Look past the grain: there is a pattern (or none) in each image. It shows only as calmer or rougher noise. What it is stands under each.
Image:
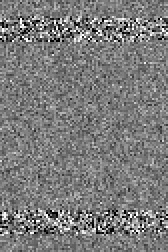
bands of rows
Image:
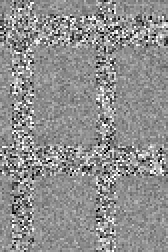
bands of rows crossing bands of columns
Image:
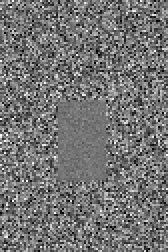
one block
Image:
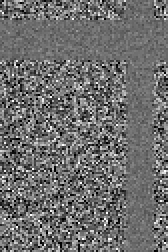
bands of rows crossing bands of columns
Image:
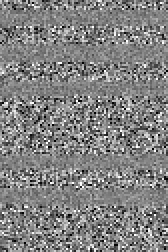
bands of rows
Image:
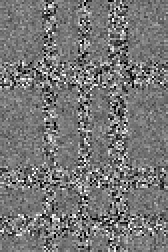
bands of rows crossing bands of columns
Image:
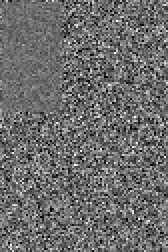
one block
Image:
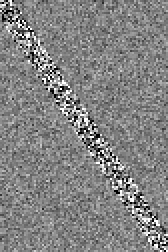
a diagonal band
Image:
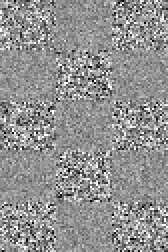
a checkerboard
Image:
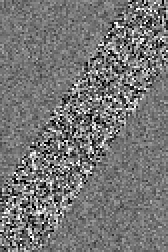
a diagonal band
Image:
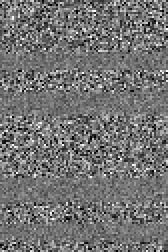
bands of rows
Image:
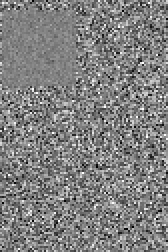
one block
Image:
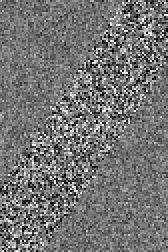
a diagonal band
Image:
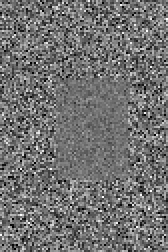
one block
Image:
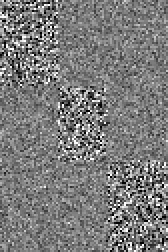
blocks along the diagonal
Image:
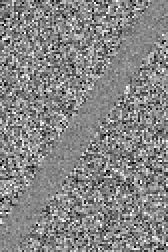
a diagonal band
